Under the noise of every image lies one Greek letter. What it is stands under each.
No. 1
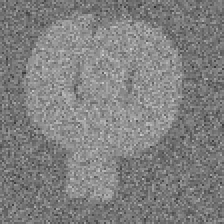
phi
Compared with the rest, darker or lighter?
lighter
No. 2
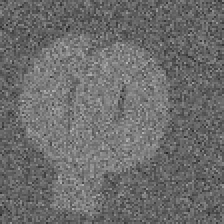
phi
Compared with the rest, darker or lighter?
lighter
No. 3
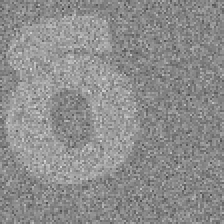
delta
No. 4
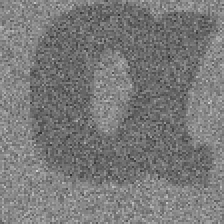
alpha
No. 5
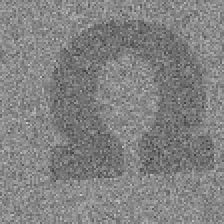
omega
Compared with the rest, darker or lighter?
darker
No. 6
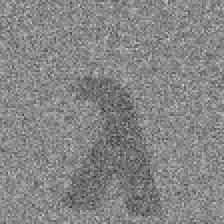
lambda
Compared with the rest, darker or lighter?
darker
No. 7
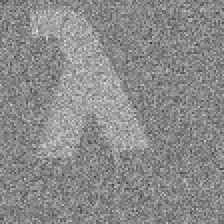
lambda
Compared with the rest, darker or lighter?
lighter
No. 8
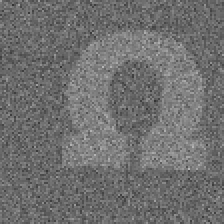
omega
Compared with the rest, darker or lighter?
lighter
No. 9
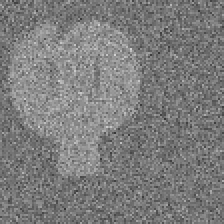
phi
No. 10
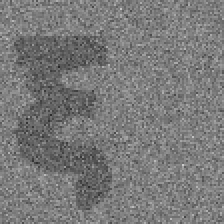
xi
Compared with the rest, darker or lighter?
darker
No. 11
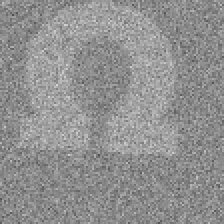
omega
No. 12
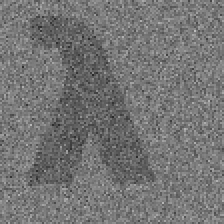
lambda
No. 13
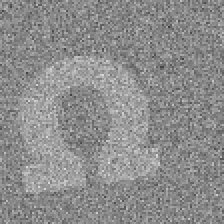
omega
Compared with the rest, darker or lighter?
lighter
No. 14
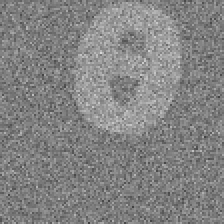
theta
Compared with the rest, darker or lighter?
lighter
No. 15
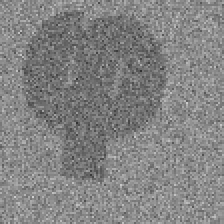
phi
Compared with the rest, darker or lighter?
darker
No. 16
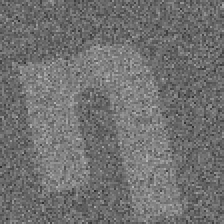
eta
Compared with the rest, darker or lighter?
lighter
